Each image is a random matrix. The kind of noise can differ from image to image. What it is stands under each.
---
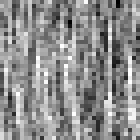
streaked along the columns
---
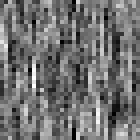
streaked along the columns
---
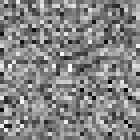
low rank plus noise
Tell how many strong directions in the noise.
five to eight
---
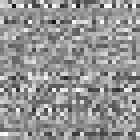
rows of uneven size
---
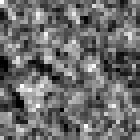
blotchy
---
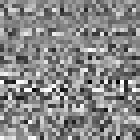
rows of uneven size
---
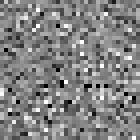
heavy tails
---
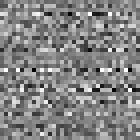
rows of uneven size
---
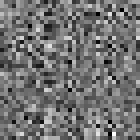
low rank plus noise
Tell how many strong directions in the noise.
two
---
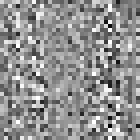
columns of uneven size
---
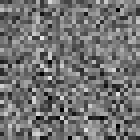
low rank plus noise
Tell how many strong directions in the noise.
five to eight
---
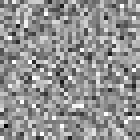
independent entries
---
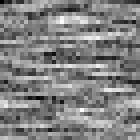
streaked along the rows
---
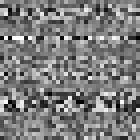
rows of uneven size
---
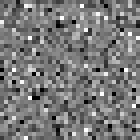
heavy tails
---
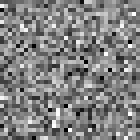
independent entries
